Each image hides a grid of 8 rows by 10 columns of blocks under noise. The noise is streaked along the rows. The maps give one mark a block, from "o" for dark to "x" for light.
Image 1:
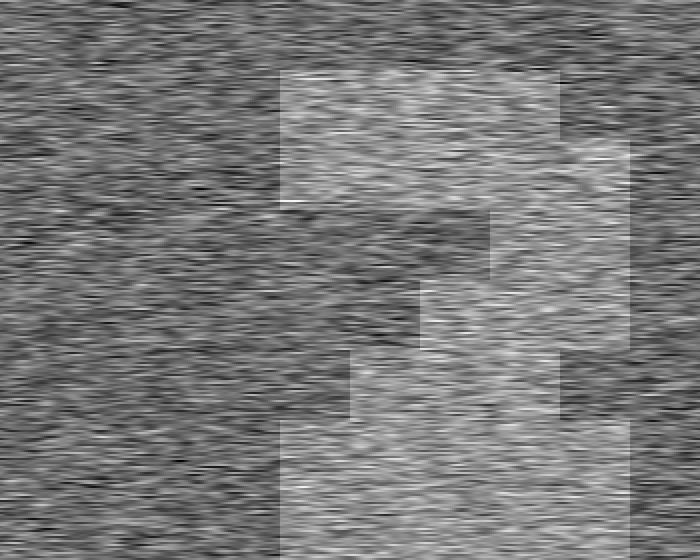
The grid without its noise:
oooooooooo
ooooxxxxoo
ooooxxxxxo
oooooooxxo
ooooooxxxo
oooooxxxoo
ooooxxxxxo
ooooxxxxxo
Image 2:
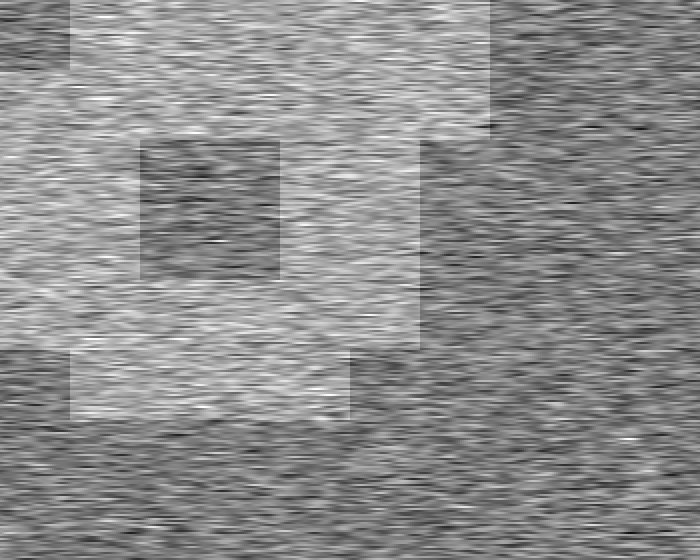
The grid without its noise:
oxxxxxxooo
xxxxxxxooo
xxooxxoooo
xxooxxoooo
xxxxxxoooo
oxxxxooooo
oooooooooo
oooooooooo
